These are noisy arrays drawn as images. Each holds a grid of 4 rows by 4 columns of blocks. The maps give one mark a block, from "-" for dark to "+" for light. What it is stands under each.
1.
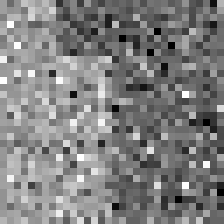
+ - - -
+ + - -
+ + - -
+ + - -
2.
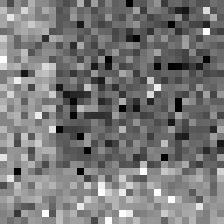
+ - - -
+ - - -
+ - - -
+ + + +
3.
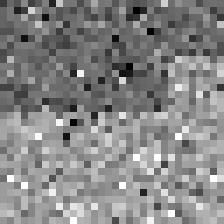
- - - -
- - - +
+ + + +
+ + + +
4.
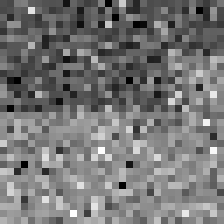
- - - -
- - - +
+ + + +
+ + + +
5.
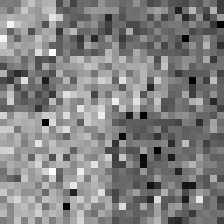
+ - - -
- + + -
+ + - -
+ + - -
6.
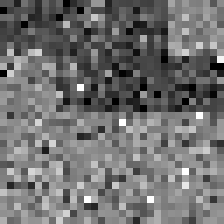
- - - +
+ - - -
+ + + +
+ + + +
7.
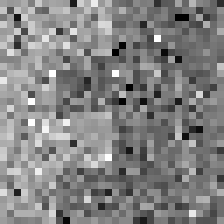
+ + - -
+ - - -
+ + - -
+ - - -
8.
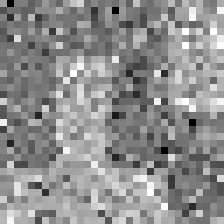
- - - +
- + - +
- + - -
+ + + -
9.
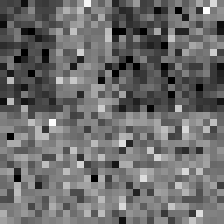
- + - +
- + - -
+ + + +
+ + + +
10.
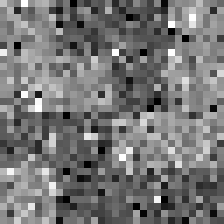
+ - - +
+ + - +
- - + +
+ - - -
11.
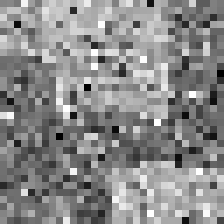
+ + + -
- + + -
- - - -
- - + +
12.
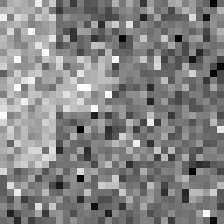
+ - - -
+ + - -
+ - - -
- - - -
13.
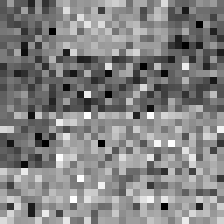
- + + -
- - - -
- + + +
+ + + +
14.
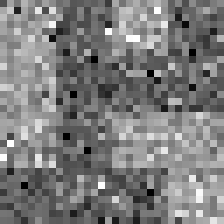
+ - + -
+ - - -
+ - + +
- - - +
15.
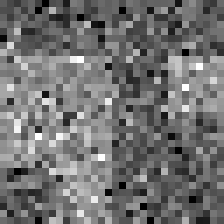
- - - -
+ + - +
+ + - -
- + - -
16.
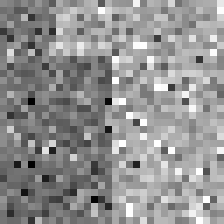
- + + +
- - + +
- - + +
- - + +
